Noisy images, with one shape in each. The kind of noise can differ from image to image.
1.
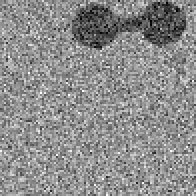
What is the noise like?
independent entries
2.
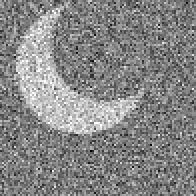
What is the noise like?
low rank plus noise
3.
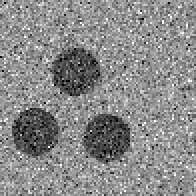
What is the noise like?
heavy tails
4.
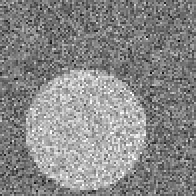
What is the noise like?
independent entries
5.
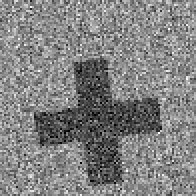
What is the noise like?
low rank plus noise
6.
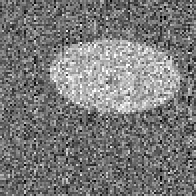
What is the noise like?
columns of uneven size
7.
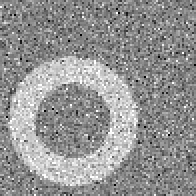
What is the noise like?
heavy tails
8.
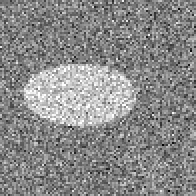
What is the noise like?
independent entries
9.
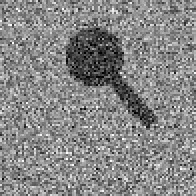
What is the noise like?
rows of uneven size
